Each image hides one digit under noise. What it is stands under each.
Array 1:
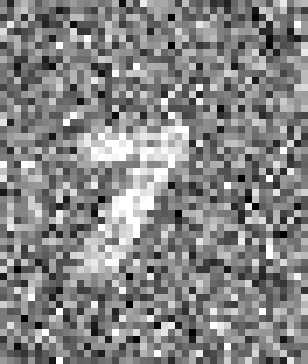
7
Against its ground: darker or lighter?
lighter
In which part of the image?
centre
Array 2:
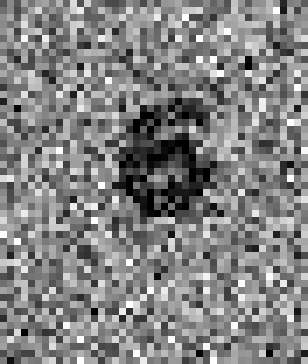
6
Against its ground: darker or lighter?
darker
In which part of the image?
centre
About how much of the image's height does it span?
a third
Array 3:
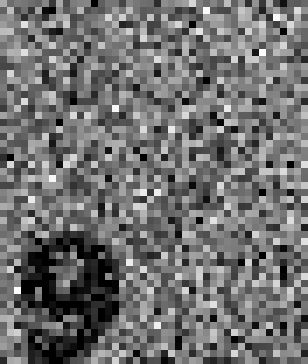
9
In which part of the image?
bottom left
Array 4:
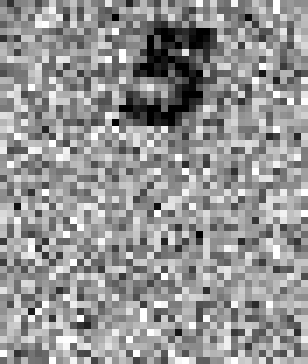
5
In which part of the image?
top middle
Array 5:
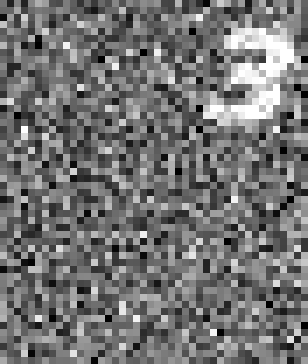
3
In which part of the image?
top right
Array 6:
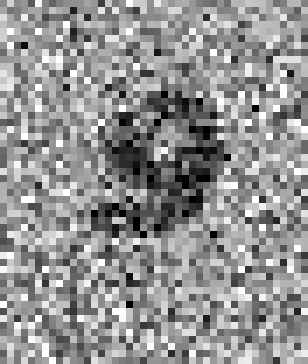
9
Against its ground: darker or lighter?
darker
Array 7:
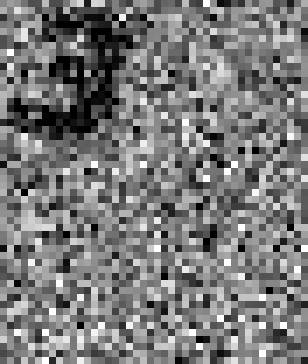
3
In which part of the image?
top left
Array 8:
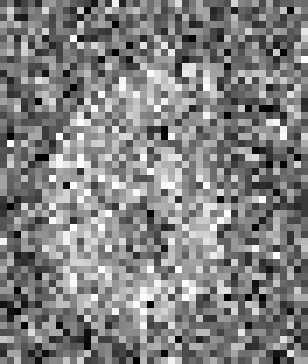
6
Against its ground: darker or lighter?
lighter
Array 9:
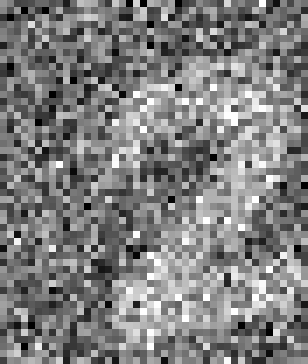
2
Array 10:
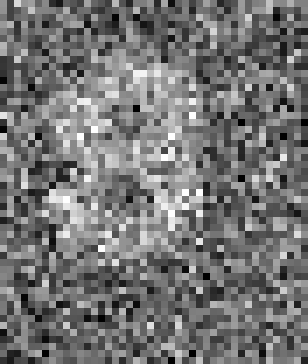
8
